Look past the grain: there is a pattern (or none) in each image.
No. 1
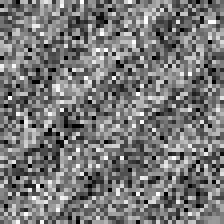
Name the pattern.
diagonal stripes
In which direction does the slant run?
bottom left to top right
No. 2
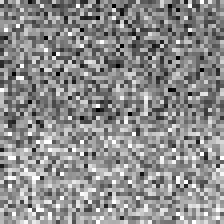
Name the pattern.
a sharp edge
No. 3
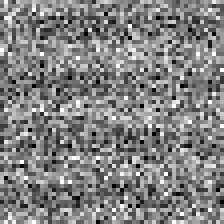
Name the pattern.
horizontal stripes
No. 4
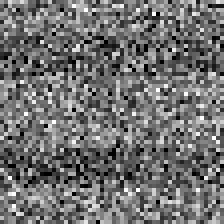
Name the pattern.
horizontal stripes
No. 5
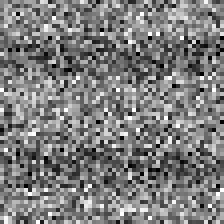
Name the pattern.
horizontal stripes
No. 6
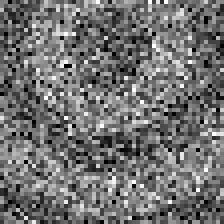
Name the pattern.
rings round one point
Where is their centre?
top middle
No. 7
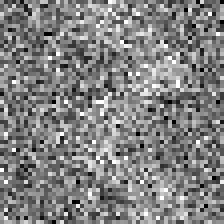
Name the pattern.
a wavy band
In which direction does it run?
top to bottom
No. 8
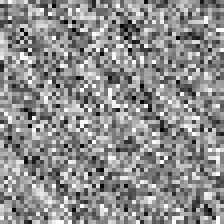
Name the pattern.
diagonal stripes
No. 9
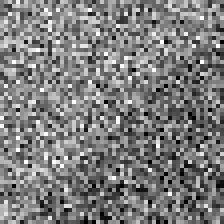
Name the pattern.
a sharp edge
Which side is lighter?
top left
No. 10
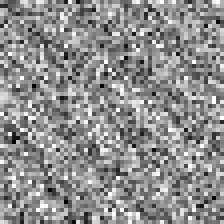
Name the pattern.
diagonal stripes
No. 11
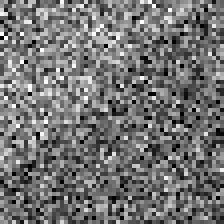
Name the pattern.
a sharp edge
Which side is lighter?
top left
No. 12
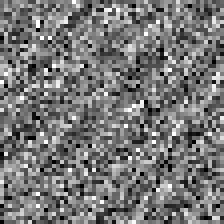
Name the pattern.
diagonal stripes
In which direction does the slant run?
bottom left to top right
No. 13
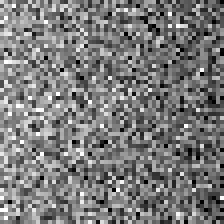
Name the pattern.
a smooth slope
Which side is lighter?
left
